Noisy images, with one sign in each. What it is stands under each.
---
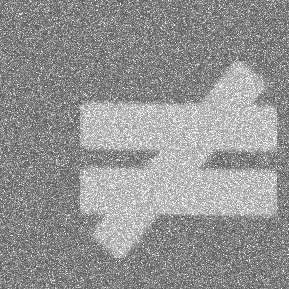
not-equal sign
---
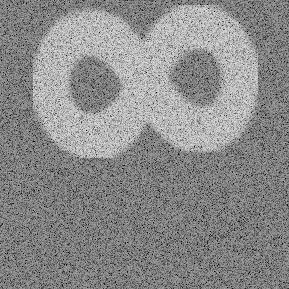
infinity sign
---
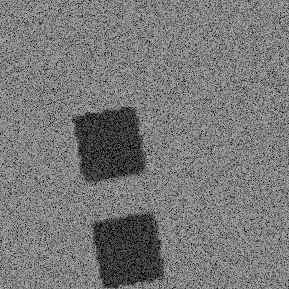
colon
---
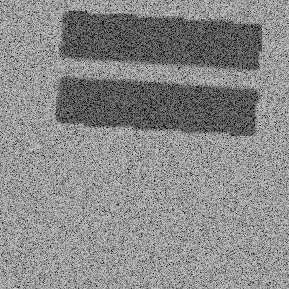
equals sign
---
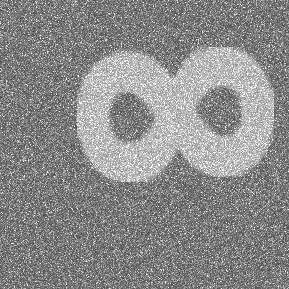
infinity sign
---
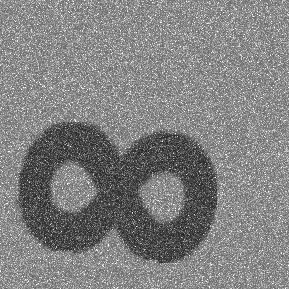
infinity sign
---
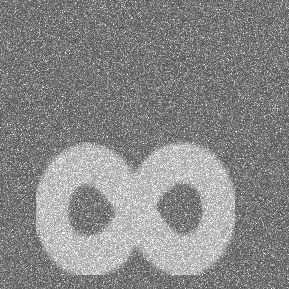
infinity sign
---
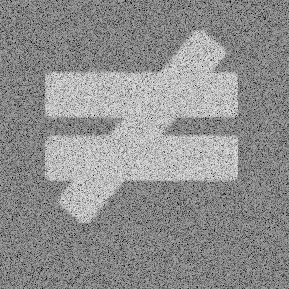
not-equal sign
